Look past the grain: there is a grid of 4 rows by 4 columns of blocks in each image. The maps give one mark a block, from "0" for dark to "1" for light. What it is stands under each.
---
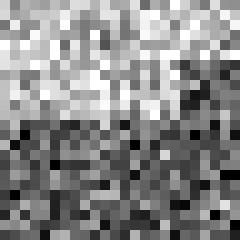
1 1 1 1
1 1 1 0
0 0 0 0
0 0 0 0
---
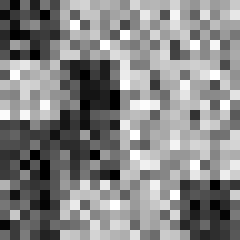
0 1 1 1
1 0 1 1
0 0 1 1
0 1 1 0
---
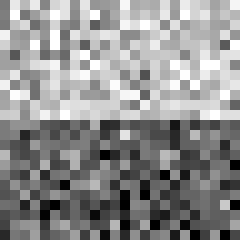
1 1 1 1
1 1 1 1
0 0 0 0
0 0 0 0
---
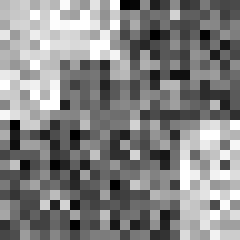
1 1 0 0
1 0 0 0
0 0 0 1
0 0 0 1
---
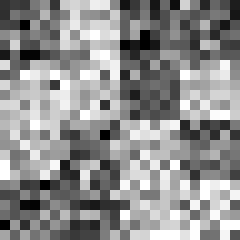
0 1 0 0
1 1 0 1
1 0 1 0
0 0 1 1
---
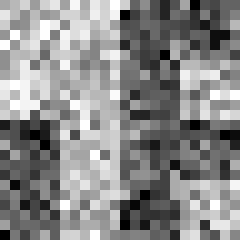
1 1 0 0
1 1 0 1
0 1 0 0
0 1 0 1
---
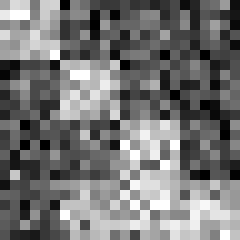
1 0 0 0
0 1 0 0
0 0 1 0
0 1 1 1
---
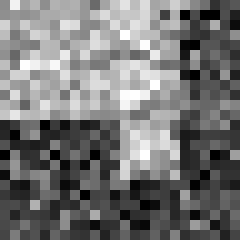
1 1 1 0
1 1 1 0
0 0 1 0
0 0 0 0
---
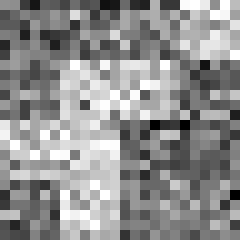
0 0 0 1
0 1 1 0
1 1 0 0
0 1 0 0
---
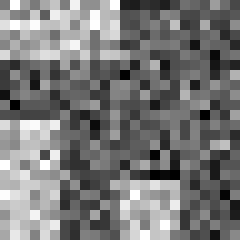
1 1 0 0
0 0 0 0
1 0 0 0
1 0 1 0
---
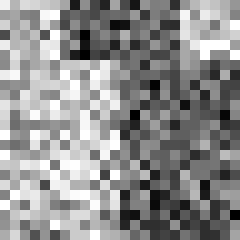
1 0 0 1
1 1 0 0
1 1 0 0
1 1 0 0
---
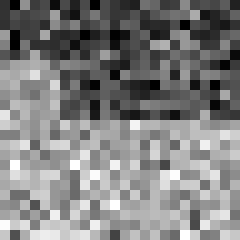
0 0 0 0
1 0 0 0
1 1 1 1
1 1 1 1
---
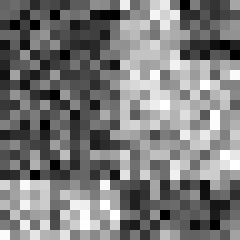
0 0 1 0
0 0 1 1
0 0 1 1
1 1 0 0
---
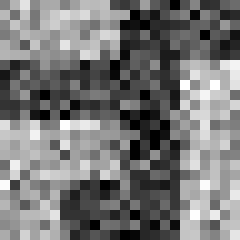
1 1 0 0
0 0 0 1
1 1 0 1
1 0 0 1
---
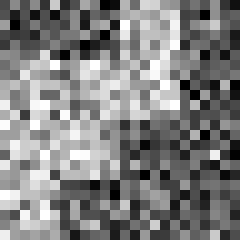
0 0 1 0
1 1 1 0
1 1 0 0
1 0 0 0
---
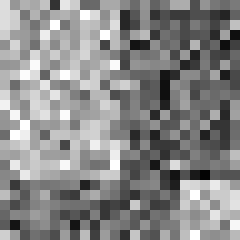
1 1 0 0
1 1 0 0
1 1 0 0
0 0 0 1
